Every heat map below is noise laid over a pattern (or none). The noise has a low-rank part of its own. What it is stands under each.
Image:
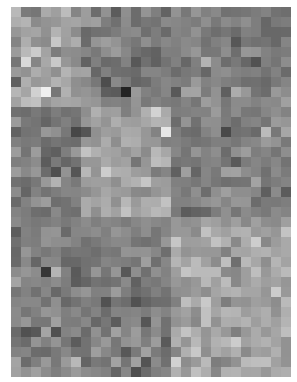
blocks along the diagonal
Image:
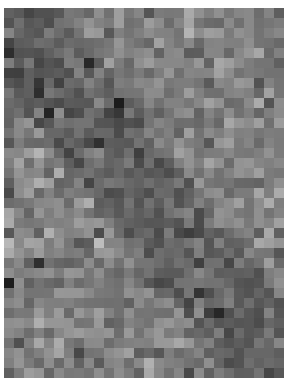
a diagonal band
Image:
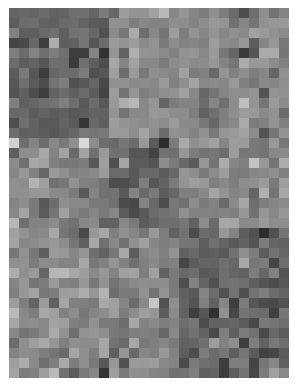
blocks along the diagonal
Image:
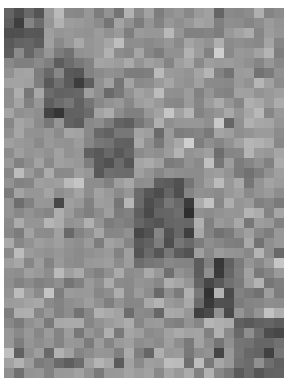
blocks along the diagonal
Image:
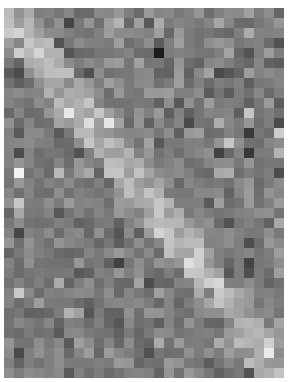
a diagonal band
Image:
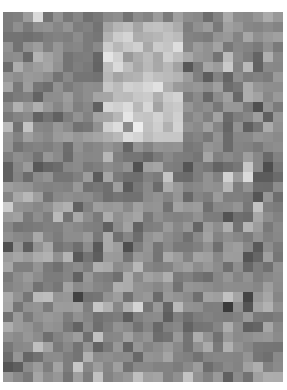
one block
